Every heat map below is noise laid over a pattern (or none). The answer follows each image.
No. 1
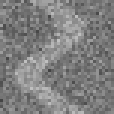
a wavy band
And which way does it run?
top to bottom
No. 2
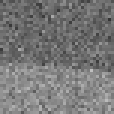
a sharp edge
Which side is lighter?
bottom
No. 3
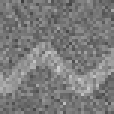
a wavy band
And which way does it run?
left to right
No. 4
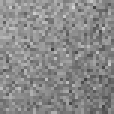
a smooth slope
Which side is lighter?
top left
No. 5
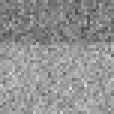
a sharp edge
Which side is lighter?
bottom
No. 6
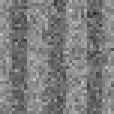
vertical stripes
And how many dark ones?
3
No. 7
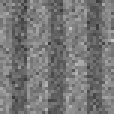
vertical stripes
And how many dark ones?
3
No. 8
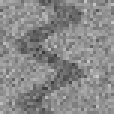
a wavy band
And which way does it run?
top to bottom
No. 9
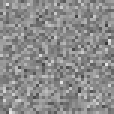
only noise
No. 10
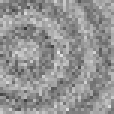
rings round one point
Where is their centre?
middle left
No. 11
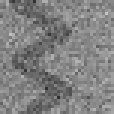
a wavy band
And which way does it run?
top to bottom
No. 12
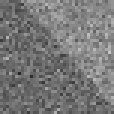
a sharp edge
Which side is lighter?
top right
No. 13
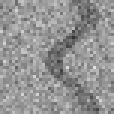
a wavy band
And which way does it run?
top to bottom
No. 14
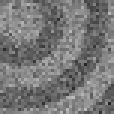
rings round one point
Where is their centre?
top left
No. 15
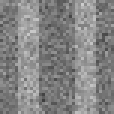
vertical stripes
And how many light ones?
2
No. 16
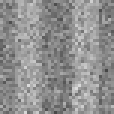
vertical stripes
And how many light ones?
2
